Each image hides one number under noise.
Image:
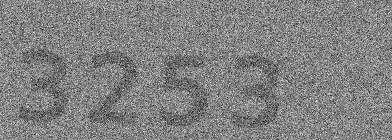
3253
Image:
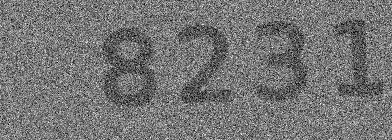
8231
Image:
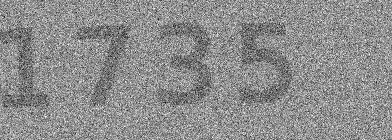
1735
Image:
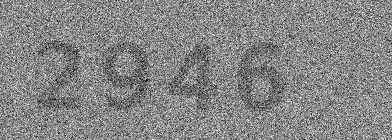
2946
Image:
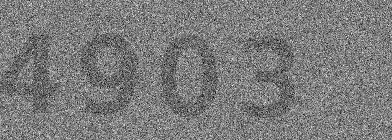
4903
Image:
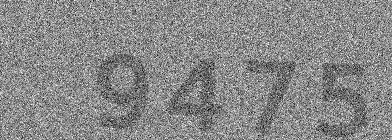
9475
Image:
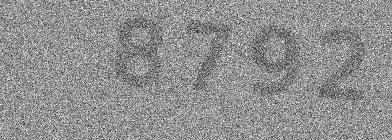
8792
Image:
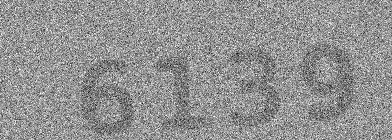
6139
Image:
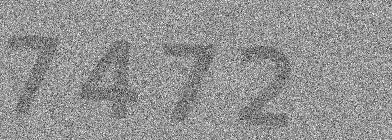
7472
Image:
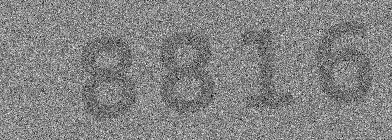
8816
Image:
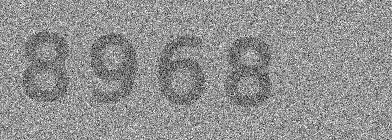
8968
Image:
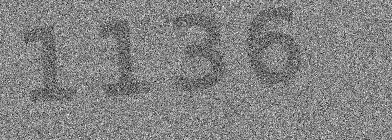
1136
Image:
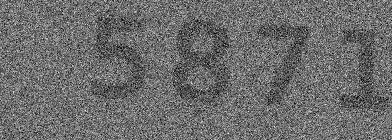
5871
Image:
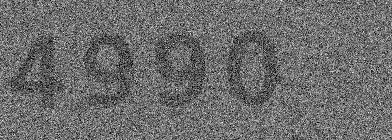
4990
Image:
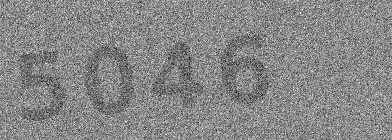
5046
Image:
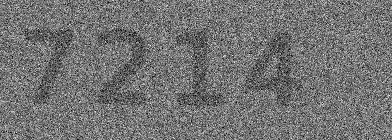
7214
